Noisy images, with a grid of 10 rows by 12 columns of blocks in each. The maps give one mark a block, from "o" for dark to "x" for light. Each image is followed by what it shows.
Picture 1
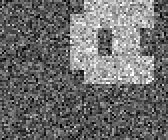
o o o o o o x x x x x o
o o o o o x x x x x x o
o o o o o x x o x x o o
o o o o o x x o x x o o
o o o o o x x x x x x o
o o o o o o x x x x x o
o o o o o o o o o o o o
o o o o o o o o o o o o
o o o o o o o o o o o o
o o o o o o o o o o o o
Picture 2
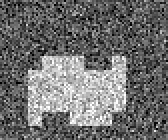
o o o o o o o o o o o o
o o o o o o o o o o o o
o o o o o o o o o o o o
o o o o o o o o o o o o
o o o x x x o o x o o o
o o x x x x x x x o o o
o o x x x x x x x o o o
o o x x x x x x x o o o
o o x o o x x x o o o o
o o o o o o o o o o o o
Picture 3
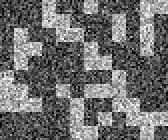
o o o x o o x o o o x x
o o o x x o o o x o x o
o x o o x x o o x o x o
o x x o o o x o o o x o
o x o o o o x x o o o o
x o o o o o o o x o o o
x x o o x o x x x o o o
x x x o o x o o x x o o
o o o o o x o x o x x x
o o o o o x x o o o x o
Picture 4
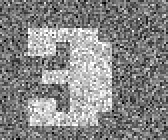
o o o o o o o o o o o o
o o o o o o o o o o o o
o o x x x x x o o o o o
o o x x o x x x o o o o
o o o o o x x x o o o o
o o o x x x x x o o o o
o o o o o x x x o o o o
o o x x o x x x o o o o
o o x x x x x o o o o o
o o o o o o o o o o o o
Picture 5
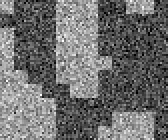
x o o o x x x o o x x o
o o o o x x x o o o o o
x o o o x x x o o o o o
x o o o x x x o o o o o
x o o o x x x x o o o o
x x o o x x x o o o o o
x x x o o x x o o o o o
x x x x o o o o o o o o
x x x x o o o o x x x o
x x x x o o o x x x x o
